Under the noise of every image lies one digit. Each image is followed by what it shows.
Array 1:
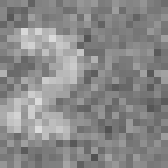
2
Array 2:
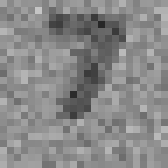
7
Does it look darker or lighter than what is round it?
darker
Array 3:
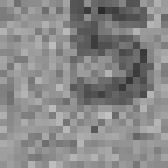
5
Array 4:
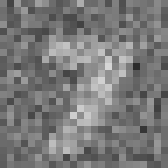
7
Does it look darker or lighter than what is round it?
lighter
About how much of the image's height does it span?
two thirds
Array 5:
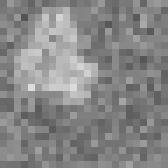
4
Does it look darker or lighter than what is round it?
lighter
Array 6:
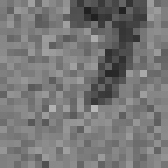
7
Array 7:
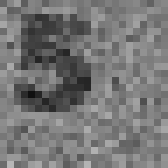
5
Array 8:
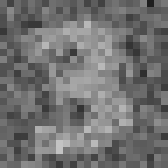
3
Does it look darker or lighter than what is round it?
lighter
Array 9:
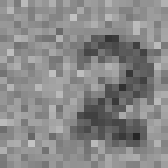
2
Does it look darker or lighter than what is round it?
darker
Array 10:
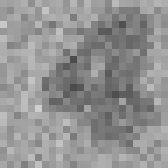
4
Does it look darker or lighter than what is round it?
darker
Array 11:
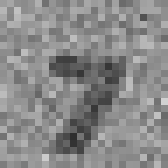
7
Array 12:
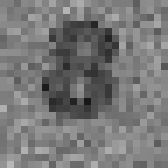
8
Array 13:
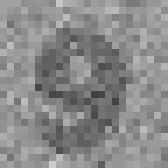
9
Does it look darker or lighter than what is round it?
darker
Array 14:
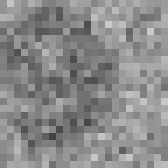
9
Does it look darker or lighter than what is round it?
darker
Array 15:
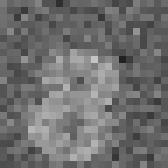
8
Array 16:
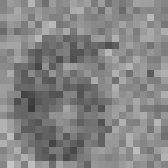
6
